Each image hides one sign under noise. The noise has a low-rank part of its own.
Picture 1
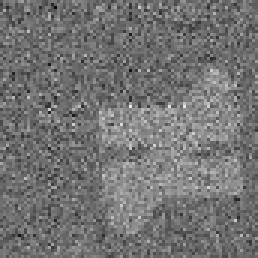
not-equal sign
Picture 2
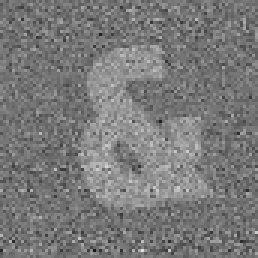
ampersand
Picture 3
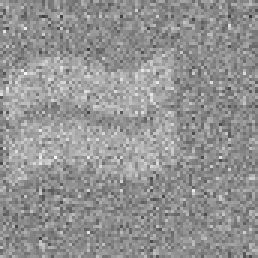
approximately sign
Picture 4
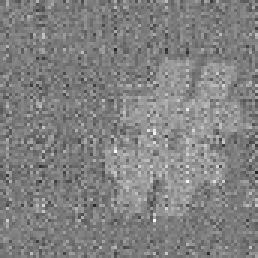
hash sign
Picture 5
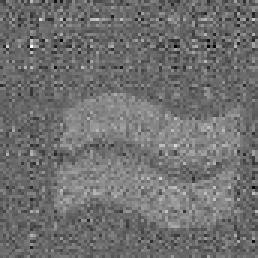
approximately sign
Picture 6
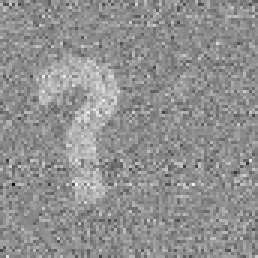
question mark
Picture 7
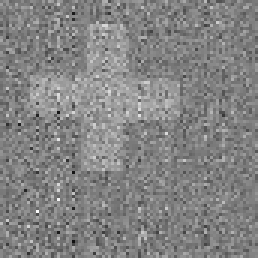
plus sign
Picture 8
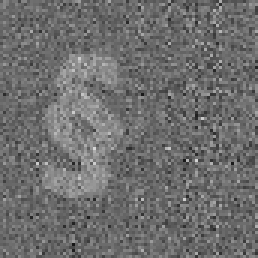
section sign
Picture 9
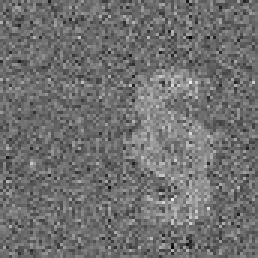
section sign
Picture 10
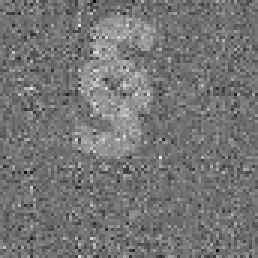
section sign
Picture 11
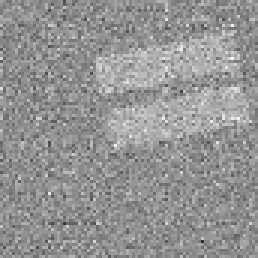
equals sign
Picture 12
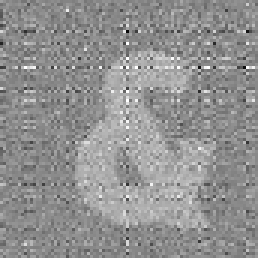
ampersand
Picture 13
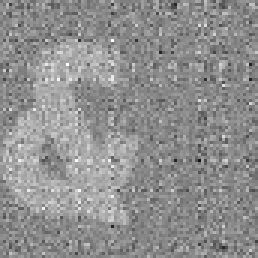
ampersand
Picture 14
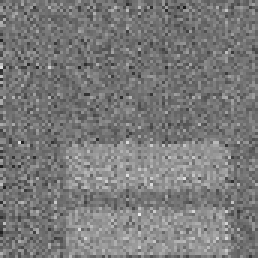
equals sign
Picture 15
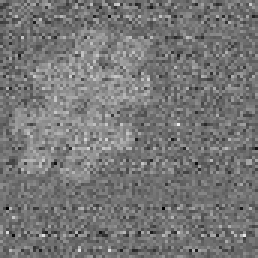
hash sign
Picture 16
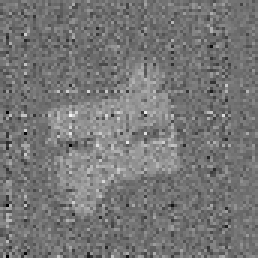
not-equal sign
